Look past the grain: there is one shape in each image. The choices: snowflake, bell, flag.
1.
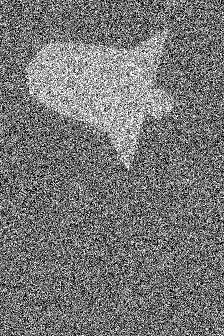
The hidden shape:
bell
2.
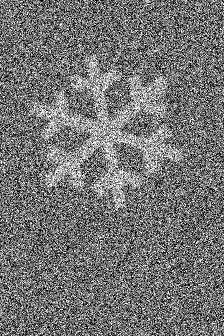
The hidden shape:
snowflake
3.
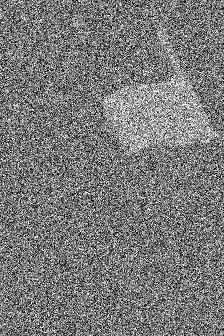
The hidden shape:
flag
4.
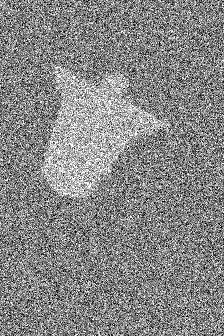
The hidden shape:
bell
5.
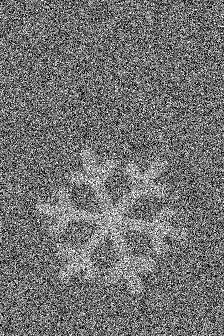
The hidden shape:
snowflake
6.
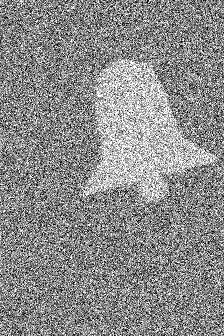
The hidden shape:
bell
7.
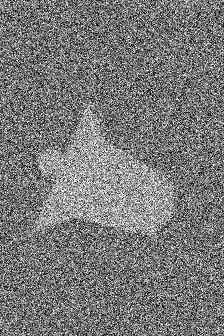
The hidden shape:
bell
